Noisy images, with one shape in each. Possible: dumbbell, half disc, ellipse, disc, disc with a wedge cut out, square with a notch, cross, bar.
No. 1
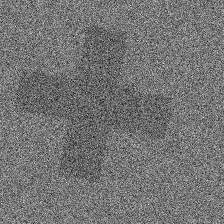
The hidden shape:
cross
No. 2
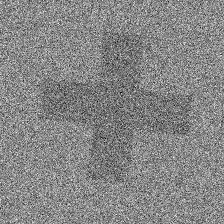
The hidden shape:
cross
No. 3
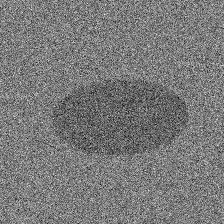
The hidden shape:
ellipse
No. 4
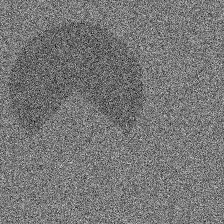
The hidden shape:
disc with a wedge cut out
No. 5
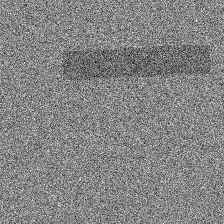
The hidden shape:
bar
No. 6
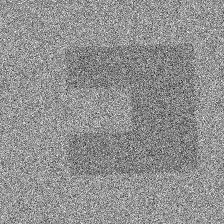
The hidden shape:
square with a notch
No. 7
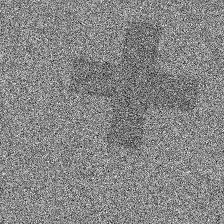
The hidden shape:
cross
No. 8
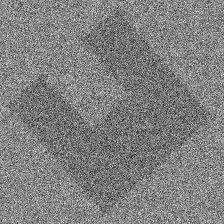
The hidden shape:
square with a notch
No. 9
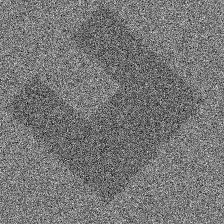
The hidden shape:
square with a notch
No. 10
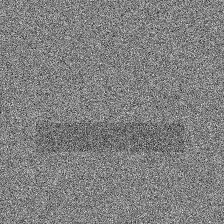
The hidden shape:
bar
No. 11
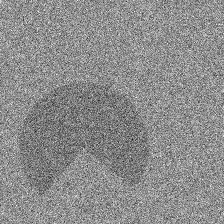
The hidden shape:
disc with a wedge cut out
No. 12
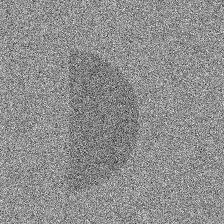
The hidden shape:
half disc
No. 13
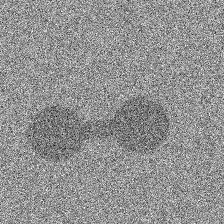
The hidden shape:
dumbbell
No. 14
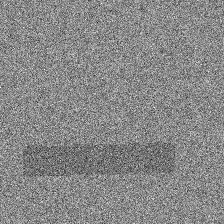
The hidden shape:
bar
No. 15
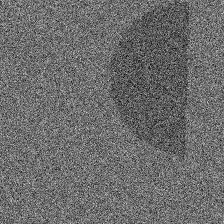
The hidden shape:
half disc
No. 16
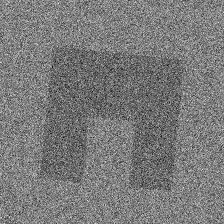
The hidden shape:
square with a notch
